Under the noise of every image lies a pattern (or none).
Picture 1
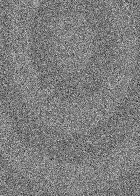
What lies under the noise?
rings round one point
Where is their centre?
top middle
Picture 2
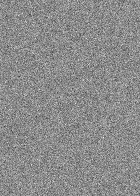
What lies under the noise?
only noise
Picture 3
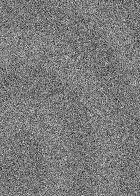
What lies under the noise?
rings round one point
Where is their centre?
bottom left
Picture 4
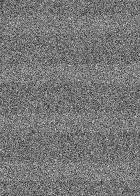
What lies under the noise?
horizontal stripes
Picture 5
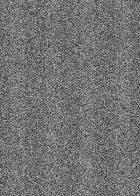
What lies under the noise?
vertical stripes
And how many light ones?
4
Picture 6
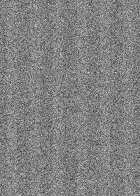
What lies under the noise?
vertical stripes
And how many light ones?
6
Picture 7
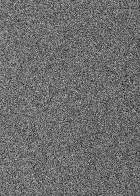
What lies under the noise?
a smooth slope
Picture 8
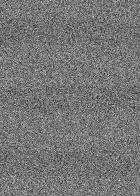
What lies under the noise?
horizontal stripes
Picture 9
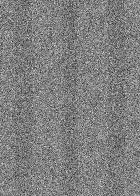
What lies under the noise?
vertical stripes
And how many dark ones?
3
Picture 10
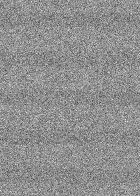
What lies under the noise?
horizontal stripes
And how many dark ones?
5
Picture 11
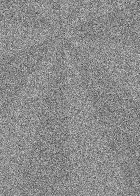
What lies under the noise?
spokes from one point
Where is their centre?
top middle
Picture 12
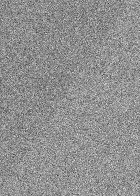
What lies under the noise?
a sharp edge
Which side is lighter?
bottom right
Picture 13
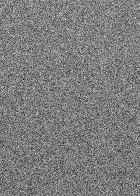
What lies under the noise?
a smooth slope
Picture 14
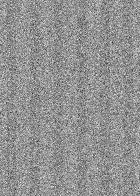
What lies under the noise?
vertical stripes
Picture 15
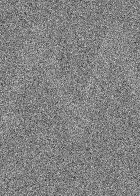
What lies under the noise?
a wavy band
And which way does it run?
left to right
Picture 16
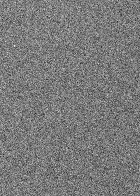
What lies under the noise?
a smooth slope
